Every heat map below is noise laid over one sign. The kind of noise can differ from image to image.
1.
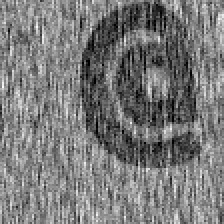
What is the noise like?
streaked along the columns
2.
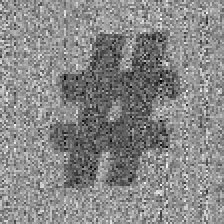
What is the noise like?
columns of uneven size
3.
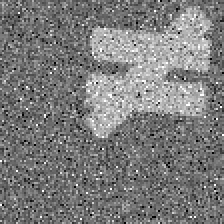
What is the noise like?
heavy tails
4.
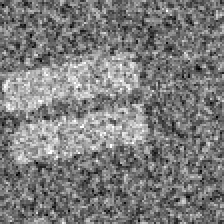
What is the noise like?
blotchy
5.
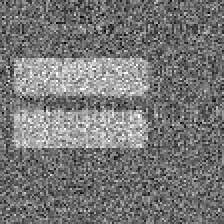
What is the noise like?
low rank plus noise
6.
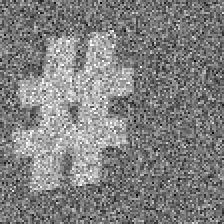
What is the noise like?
independent entries
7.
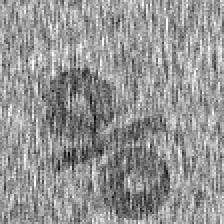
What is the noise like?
streaked along the columns
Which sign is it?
percent sign
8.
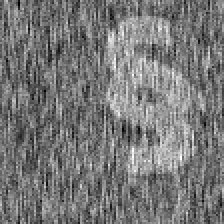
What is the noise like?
streaked along the columns
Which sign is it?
section sign
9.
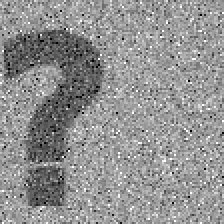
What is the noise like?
heavy tails
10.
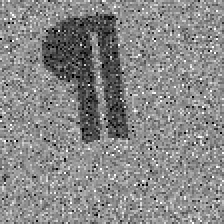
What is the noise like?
heavy tails
